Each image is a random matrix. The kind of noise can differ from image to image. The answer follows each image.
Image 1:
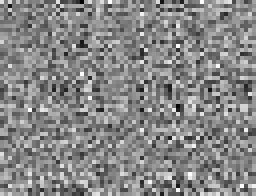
low rank plus noise
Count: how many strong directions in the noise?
three or four
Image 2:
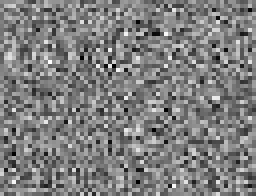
low rank plus noise
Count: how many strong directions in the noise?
three or four
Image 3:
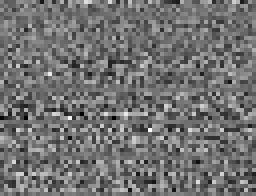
rows of uneven size
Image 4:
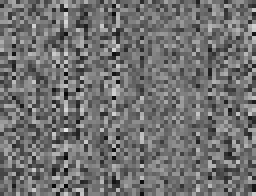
columns of uneven size
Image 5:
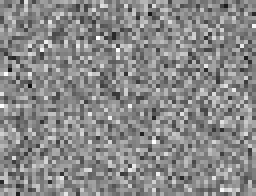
independent entries
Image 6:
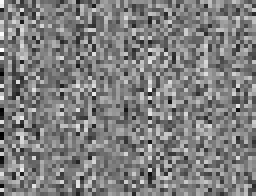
columns of uneven size
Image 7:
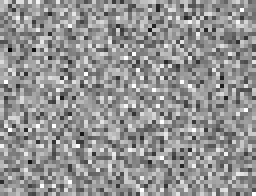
independent entries
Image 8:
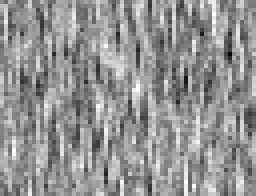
streaked along the columns
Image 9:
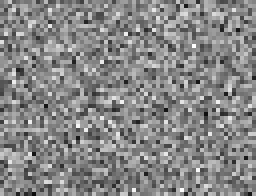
independent entries
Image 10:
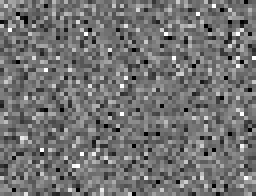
heavy tails
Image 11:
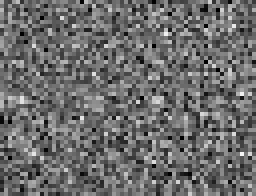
low rank plus noise
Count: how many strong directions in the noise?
five to eight
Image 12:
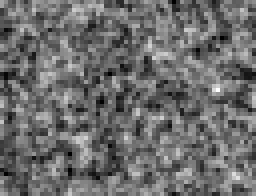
blotchy
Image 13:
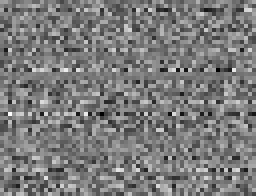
rows of uneven size
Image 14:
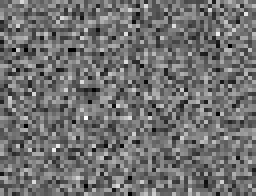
independent entries
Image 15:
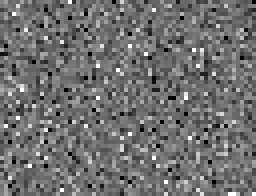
heavy tails
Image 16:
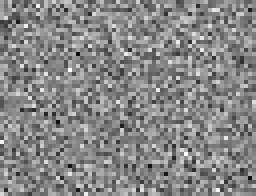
independent entries
